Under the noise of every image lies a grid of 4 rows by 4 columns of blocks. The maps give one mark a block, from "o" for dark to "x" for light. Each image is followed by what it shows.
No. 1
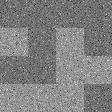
o o o o
x o x o
o o x x
x x x o
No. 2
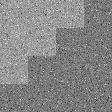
x x x o
x x o o
x o o o
o o o o
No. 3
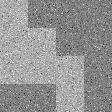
x o o o
x x o o
x x x o
o o x o
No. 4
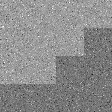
x x x x
x x x o
x x o o
o o o o
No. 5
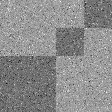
x x x o
x x o x
o o x x
o o x x
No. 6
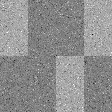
x o o x
x o o x
o o x o
o o x o
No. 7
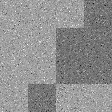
x x x o
x x o o
x x o o
x o x x
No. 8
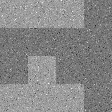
x x x o
o o o o
o x o o
x x x o
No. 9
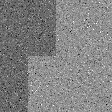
o o x x
o o x x
o x x x
o x x x
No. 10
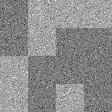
o x x x
o x o o
x o o o
x o x o
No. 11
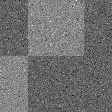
o x x o
o x x o
x o o o
x o o o
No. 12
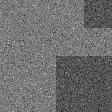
x x x o
x x x x
x x o o
x x o o
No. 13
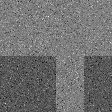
x x x x
x x x x
o o x o
o o x o
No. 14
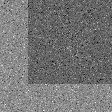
x o o o
x o o o
x o o o
x x x x
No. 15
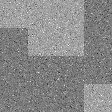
x x x o
o x x o
o o o o
o o o x
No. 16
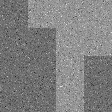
o x x x
o o x x
o o x o
o o x o
